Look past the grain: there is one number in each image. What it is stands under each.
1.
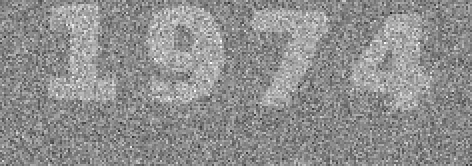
1974
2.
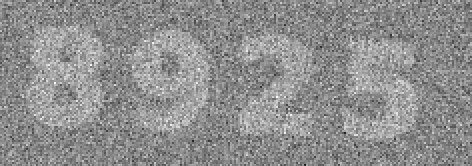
8925
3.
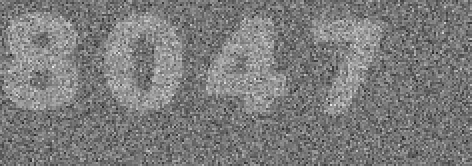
8047
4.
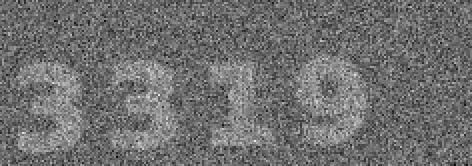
3319
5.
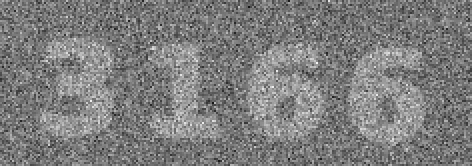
3166
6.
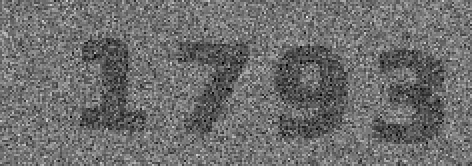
1793
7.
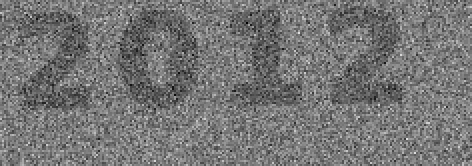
2012
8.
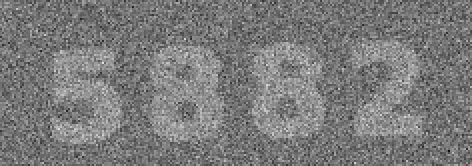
5882
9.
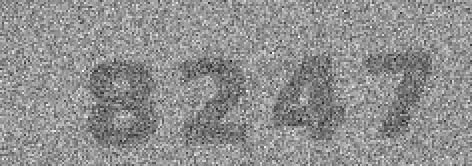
8247
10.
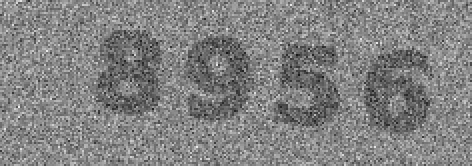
8956
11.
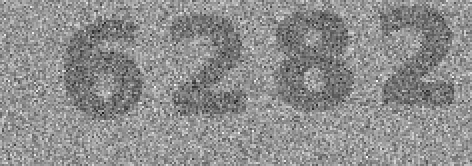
6282
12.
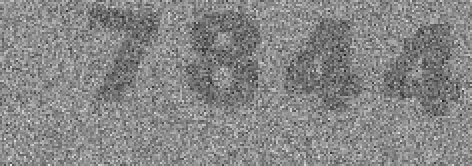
7844
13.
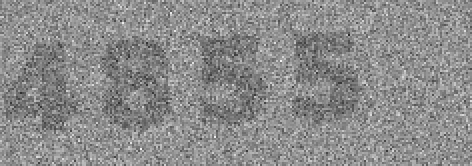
4855
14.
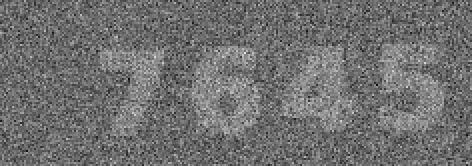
7645
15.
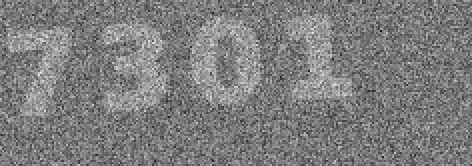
7301
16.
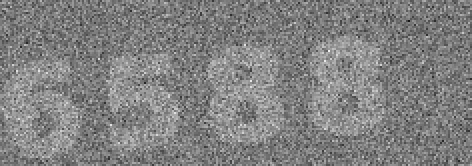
6588
